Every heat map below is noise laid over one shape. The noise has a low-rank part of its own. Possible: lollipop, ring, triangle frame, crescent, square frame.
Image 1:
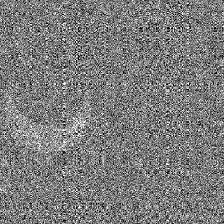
crescent
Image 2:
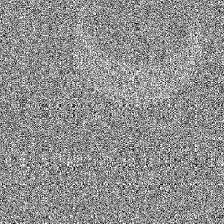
crescent
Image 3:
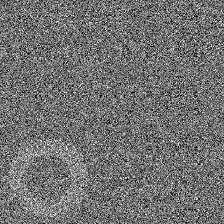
ring
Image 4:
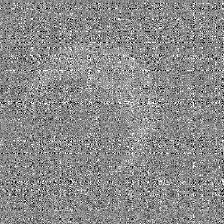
crescent
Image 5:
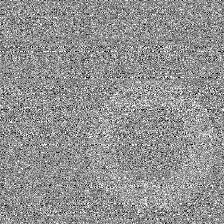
ring
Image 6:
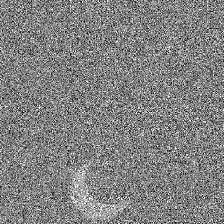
crescent
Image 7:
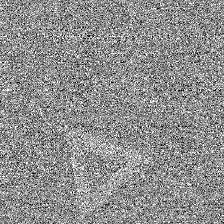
triangle frame
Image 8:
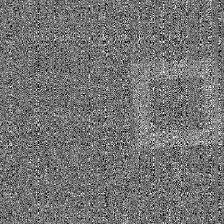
square frame
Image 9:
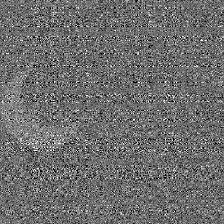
crescent
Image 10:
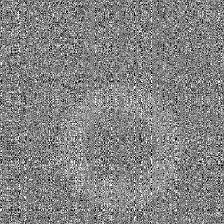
ring
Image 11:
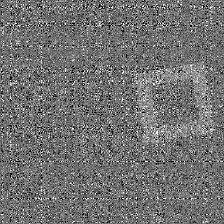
square frame
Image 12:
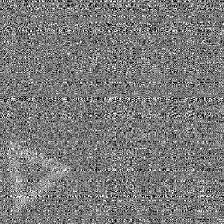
triangle frame
